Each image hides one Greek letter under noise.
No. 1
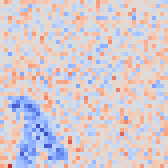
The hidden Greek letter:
lambda
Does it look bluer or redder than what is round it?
bluer
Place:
bottom left
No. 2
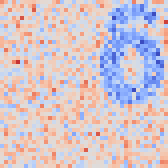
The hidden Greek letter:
delta
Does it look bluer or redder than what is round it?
bluer
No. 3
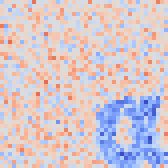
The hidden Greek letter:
alpha
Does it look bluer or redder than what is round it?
bluer
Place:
bottom right
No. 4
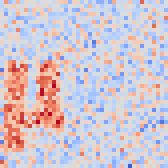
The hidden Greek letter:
mu
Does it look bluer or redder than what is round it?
redder
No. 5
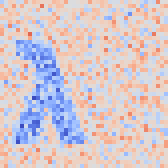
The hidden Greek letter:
lambda
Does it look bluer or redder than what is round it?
bluer
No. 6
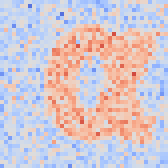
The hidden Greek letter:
alpha
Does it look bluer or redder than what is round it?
redder
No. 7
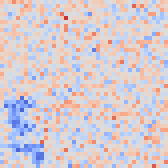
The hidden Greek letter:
xi
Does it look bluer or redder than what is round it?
bluer
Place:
bottom left
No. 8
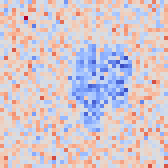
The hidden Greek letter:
phi
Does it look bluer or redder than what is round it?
bluer
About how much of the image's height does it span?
half
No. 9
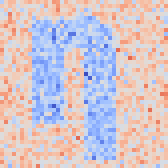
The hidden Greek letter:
eta
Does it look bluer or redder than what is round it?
bluer
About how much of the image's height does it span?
nearly all
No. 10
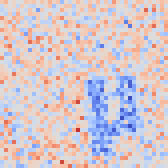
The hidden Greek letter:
mu
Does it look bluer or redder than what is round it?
bluer
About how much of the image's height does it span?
half
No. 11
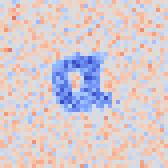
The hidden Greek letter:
alpha
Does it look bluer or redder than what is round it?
bluer
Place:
centre
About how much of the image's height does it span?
a third
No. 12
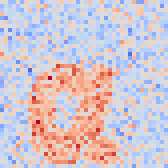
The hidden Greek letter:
alpha
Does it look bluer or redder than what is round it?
redder
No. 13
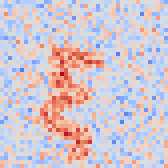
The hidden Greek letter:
xi
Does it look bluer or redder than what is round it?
redder
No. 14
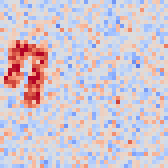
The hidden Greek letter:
eta
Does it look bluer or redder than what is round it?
redder
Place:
middle left
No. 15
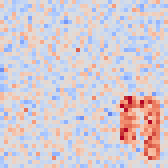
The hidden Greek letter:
eta
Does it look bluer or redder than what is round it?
redder
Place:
bottom right
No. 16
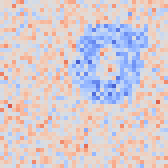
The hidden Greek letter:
sigma
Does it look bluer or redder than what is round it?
bluer
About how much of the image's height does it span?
half
